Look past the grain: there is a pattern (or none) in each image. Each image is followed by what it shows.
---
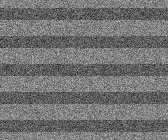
horizontal stripes
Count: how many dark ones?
5
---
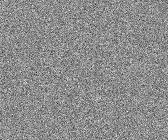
only noise
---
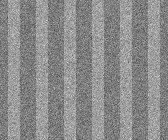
vertical stripes
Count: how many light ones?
6
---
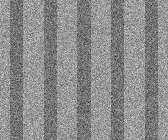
vertical stripes
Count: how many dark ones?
5
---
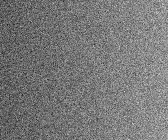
a smooth slope
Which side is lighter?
right
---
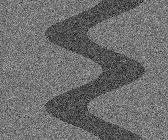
a wavy band
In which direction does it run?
top to bottom
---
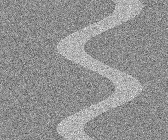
a wavy band
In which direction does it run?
top to bottom
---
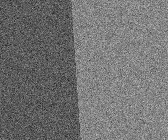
a sharp edge
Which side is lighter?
right
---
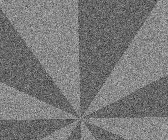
spokes from one point
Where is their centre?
bottom middle
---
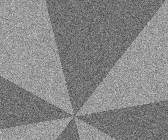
spokes from one point
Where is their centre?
bottom middle
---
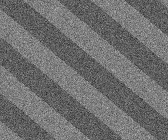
diagonal stripes
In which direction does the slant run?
top left to bottom right
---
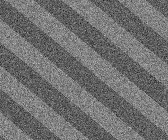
diagonal stripes
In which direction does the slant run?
top left to bottom right
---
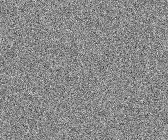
only noise
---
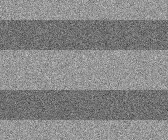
horizontal stripes
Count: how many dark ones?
2
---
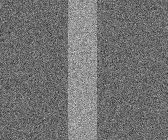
one vertical stripe
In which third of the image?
middle
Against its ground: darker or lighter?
lighter
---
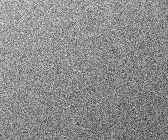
a smooth slope
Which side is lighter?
top left
